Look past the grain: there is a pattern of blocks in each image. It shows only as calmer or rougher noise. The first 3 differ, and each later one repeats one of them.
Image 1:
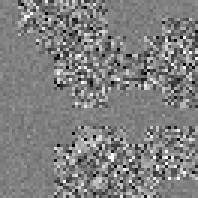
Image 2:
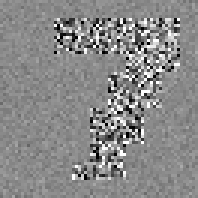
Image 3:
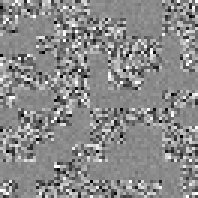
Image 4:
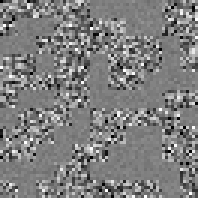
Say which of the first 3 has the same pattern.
3
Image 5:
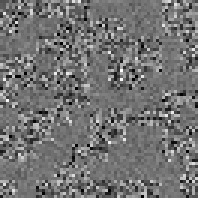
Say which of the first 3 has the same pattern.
3
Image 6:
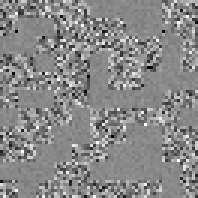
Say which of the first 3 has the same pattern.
3
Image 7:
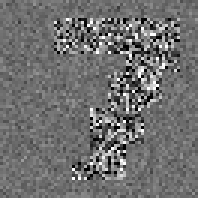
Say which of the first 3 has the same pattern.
2
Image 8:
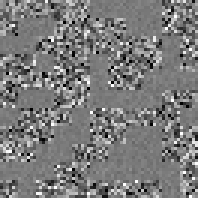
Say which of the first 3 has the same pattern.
3
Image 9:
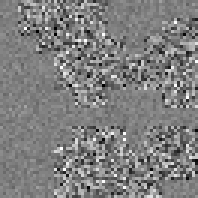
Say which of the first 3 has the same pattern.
1
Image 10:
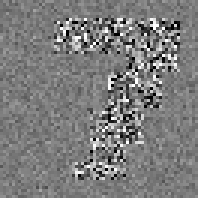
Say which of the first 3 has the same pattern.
2
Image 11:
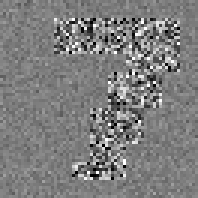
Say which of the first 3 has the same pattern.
2
